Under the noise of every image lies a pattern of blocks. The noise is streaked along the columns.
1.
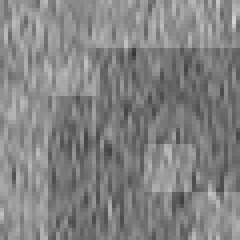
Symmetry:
mirrored about the diagonal from the top left
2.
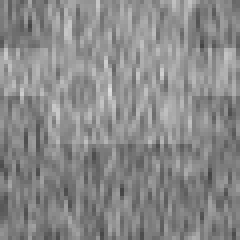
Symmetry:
left and right mirror each other
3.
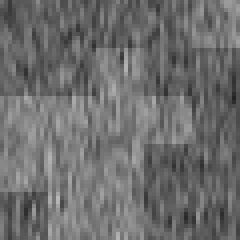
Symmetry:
mirrored about the diagonal from the bottom left
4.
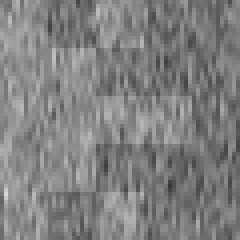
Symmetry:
top and bottom mirror each other
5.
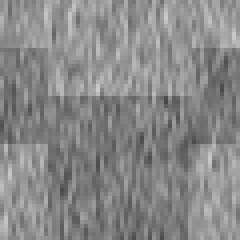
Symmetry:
left and right mirror each other
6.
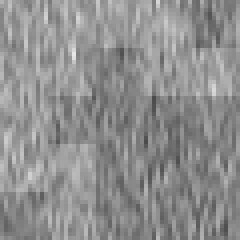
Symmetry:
mirrored about the diagonal from the top left
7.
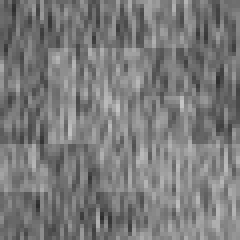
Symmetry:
mirrored about the diagonal from the top left
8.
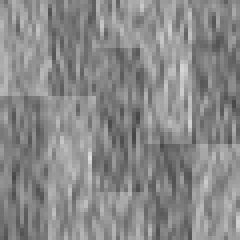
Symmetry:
the same after a half turn
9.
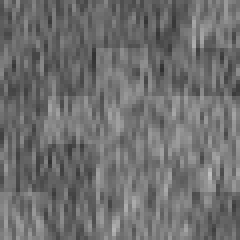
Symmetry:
mirrored about the diagonal from the top left
